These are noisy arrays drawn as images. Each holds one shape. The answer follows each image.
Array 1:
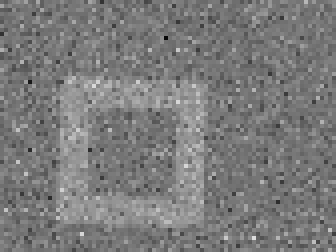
square frame
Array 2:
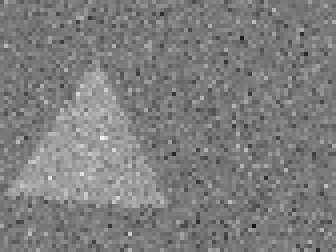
triangle
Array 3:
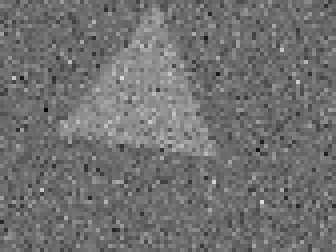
triangle
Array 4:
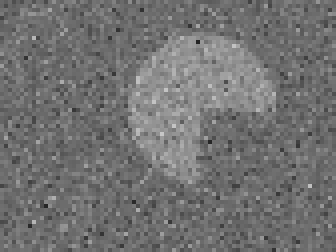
disc with a wedge cut out
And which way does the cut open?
down and right
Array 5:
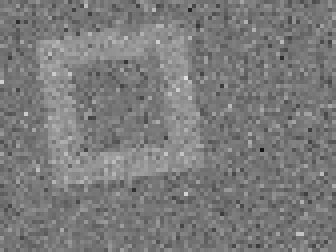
square frame
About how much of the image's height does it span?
two thirds
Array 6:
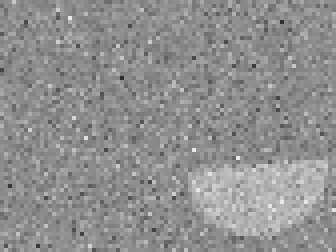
half disc
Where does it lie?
bottom right
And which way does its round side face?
down
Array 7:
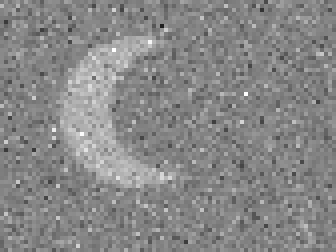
crescent
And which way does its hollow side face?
right
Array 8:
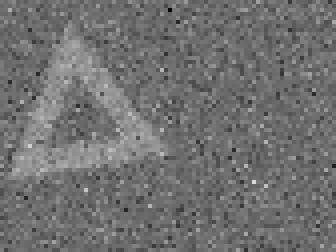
triangle frame
